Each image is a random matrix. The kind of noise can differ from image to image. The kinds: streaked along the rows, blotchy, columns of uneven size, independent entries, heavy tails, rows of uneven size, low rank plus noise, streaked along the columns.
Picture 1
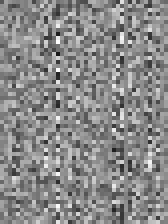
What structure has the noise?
columns of uneven size
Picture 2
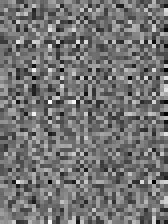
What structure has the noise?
low rank plus noise
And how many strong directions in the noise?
two
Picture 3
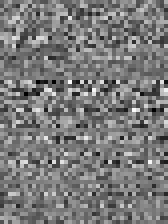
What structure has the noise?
rows of uneven size
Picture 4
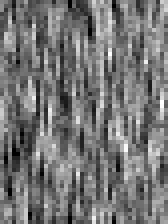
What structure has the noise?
streaked along the columns
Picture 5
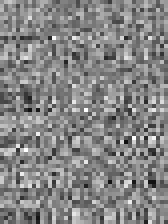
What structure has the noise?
low rank plus noise
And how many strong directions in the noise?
one
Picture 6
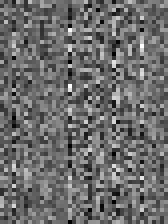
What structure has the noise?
columns of uneven size
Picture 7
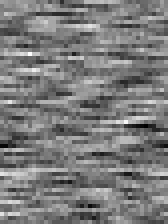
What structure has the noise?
streaked along the rows
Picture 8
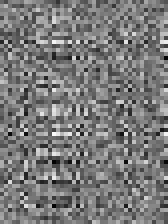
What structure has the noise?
low rank plus noise
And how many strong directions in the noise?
one
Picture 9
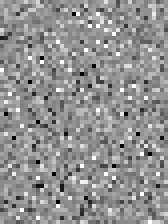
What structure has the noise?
heavy tails
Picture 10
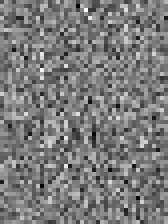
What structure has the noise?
low rank plus noise
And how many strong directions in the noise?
five to eight
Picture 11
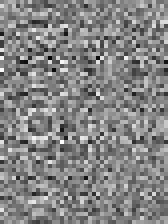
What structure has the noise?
low rank plus noise
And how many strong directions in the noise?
three or four
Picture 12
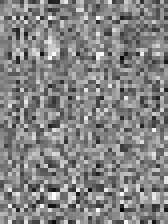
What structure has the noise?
low rank plus noise
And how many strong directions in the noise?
two
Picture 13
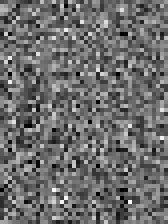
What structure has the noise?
low rank plus noise
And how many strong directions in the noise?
five to eight
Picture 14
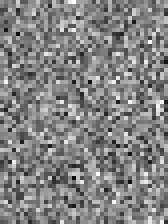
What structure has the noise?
low rank plus noise
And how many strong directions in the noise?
five to eight
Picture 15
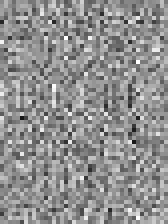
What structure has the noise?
low rank plus noise
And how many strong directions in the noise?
three or four
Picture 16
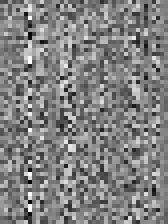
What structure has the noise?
columns of uneven size
